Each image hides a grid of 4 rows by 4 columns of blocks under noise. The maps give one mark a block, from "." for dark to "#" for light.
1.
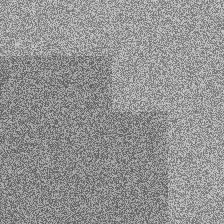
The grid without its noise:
# # # #
. . # #
. . . #
. . . #
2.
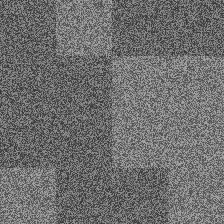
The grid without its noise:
. # . .
. . # #
. . # #
# . . #
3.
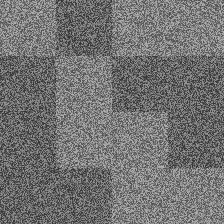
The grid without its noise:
# . # #
. # . .
. # # .
. . # #
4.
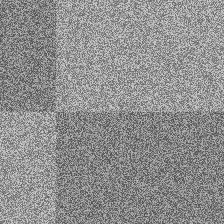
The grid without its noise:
. # # #
. # # #
# . . .
# . . .
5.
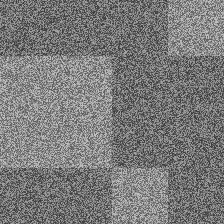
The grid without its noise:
. . . #
# # . .
# # . .
. . # .
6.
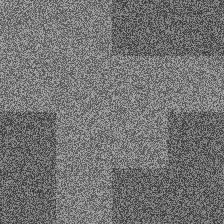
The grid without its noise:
# # . .
# # # #
. # # .
. # . .
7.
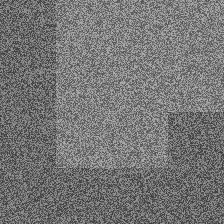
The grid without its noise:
. # # #
. # # #
. # # .
. . . .
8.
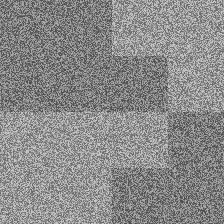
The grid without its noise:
. . # #
. . . #
# # # .
# # . .
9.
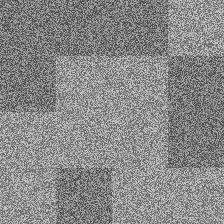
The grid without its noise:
. . . #
. # # .
# # # .
# . # #
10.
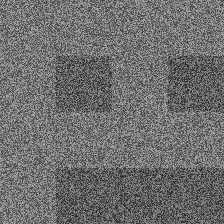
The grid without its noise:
# # # #
# . # .
# # # #
# . . .
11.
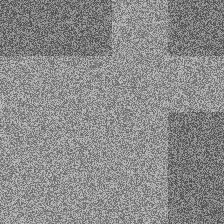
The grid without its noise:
. . # .
# # # #
# # # .
# # # .
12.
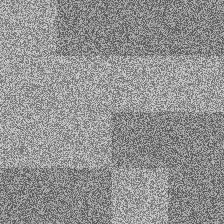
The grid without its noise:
# . . .
# # # #
# # . .
. . # .
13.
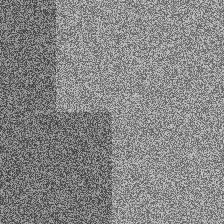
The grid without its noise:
. # # #
. # # #
. . # #
. . # #
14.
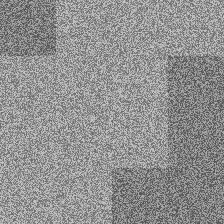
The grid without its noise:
. # # #
# # # .
# # # .
# # . .
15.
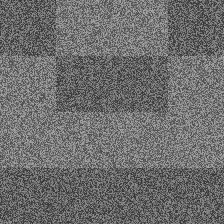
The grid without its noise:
. # # .
# . . #
# # # #
. . . .
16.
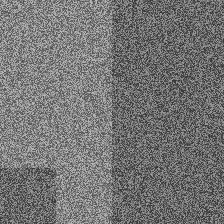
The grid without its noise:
# # . .
# # . .
# # . .
. # . .
